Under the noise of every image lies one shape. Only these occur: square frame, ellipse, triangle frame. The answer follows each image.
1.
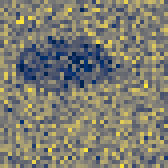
dark ellipse
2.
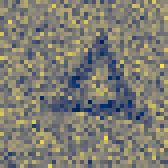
dark triangle frame
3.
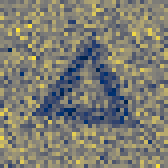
dark triangle frame
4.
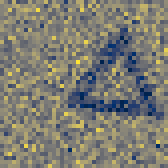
dark triangle frame
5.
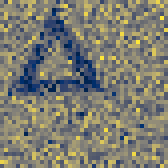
dark triangle frame
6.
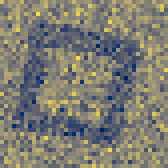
dark square frame
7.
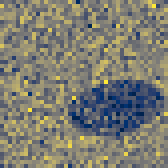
dark ellipse
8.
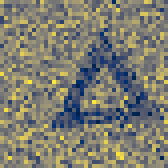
dark triangle frame
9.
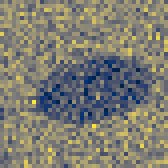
dark ellipse
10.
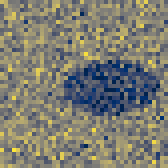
dark ellipse
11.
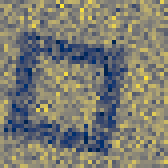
dark square frame
